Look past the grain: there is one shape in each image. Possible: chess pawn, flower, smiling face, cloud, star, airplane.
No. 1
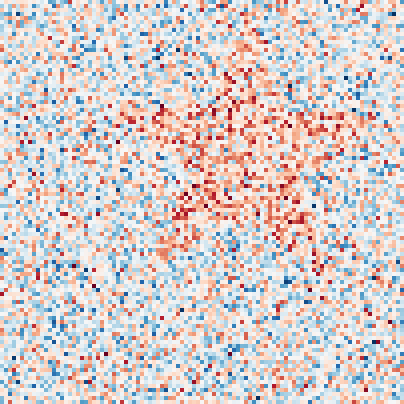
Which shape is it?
star
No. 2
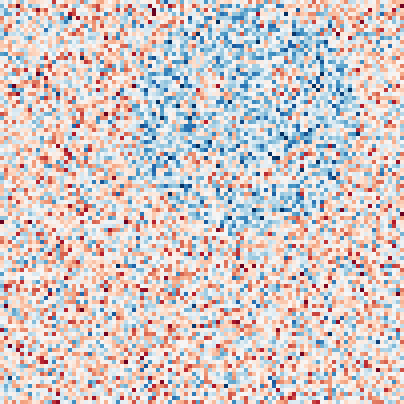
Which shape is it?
smiling face
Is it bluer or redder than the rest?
bluer
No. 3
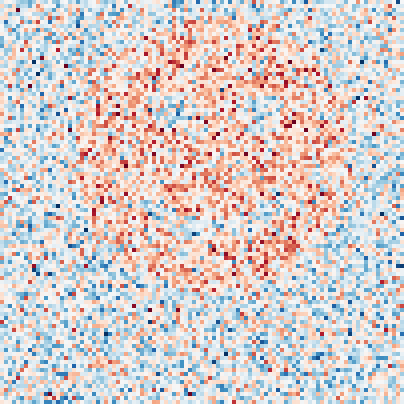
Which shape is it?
smiling face
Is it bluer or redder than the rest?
redder
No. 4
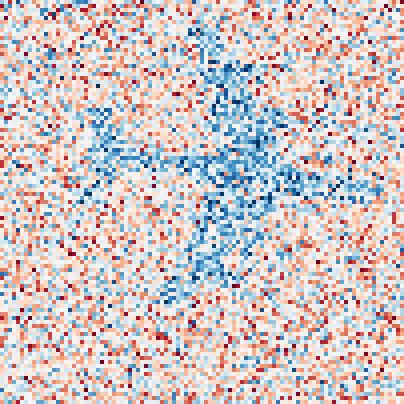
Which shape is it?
airplane
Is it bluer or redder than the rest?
bluer
